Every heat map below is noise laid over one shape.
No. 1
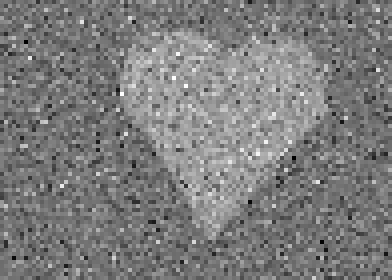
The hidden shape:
heart
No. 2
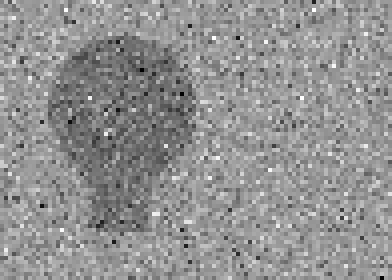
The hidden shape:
light bulb
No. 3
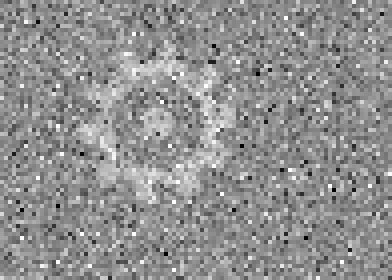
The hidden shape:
gear
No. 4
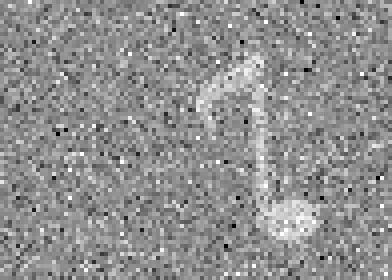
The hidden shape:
musical note
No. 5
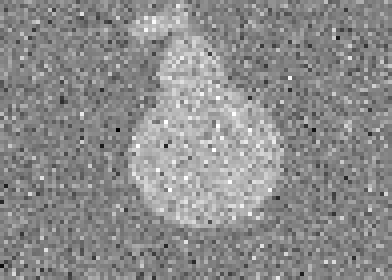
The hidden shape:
pear
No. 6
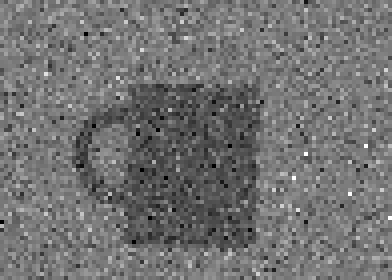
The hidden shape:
cup
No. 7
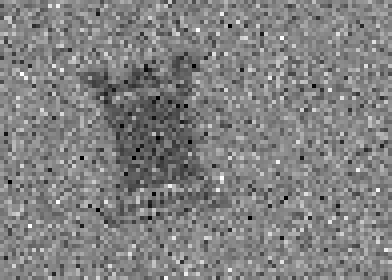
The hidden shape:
chess rook
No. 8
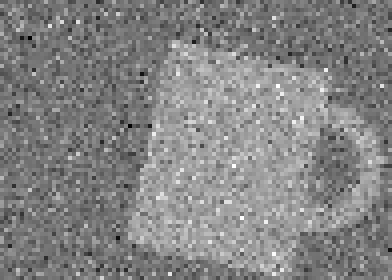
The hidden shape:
cup
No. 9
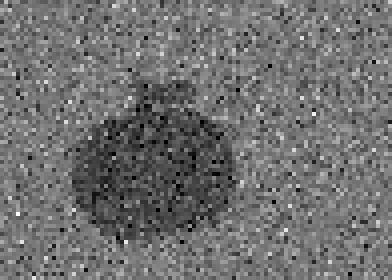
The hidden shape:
apple
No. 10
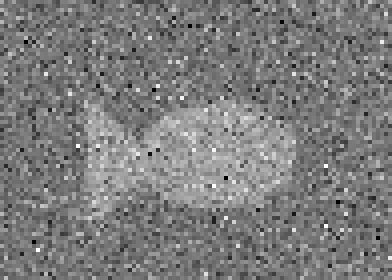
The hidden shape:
fish
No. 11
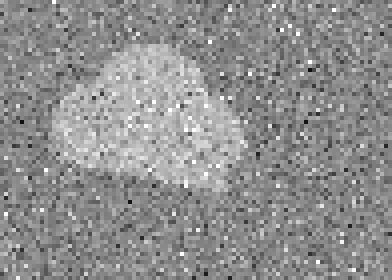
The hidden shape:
cloud
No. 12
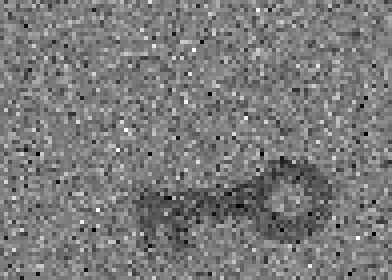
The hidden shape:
key
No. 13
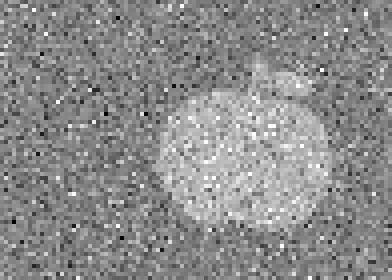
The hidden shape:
apple
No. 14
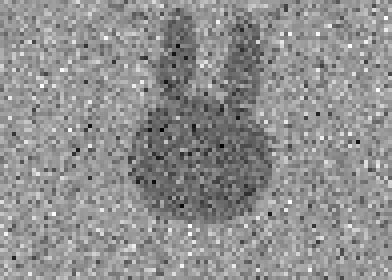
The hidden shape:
rabbit's head
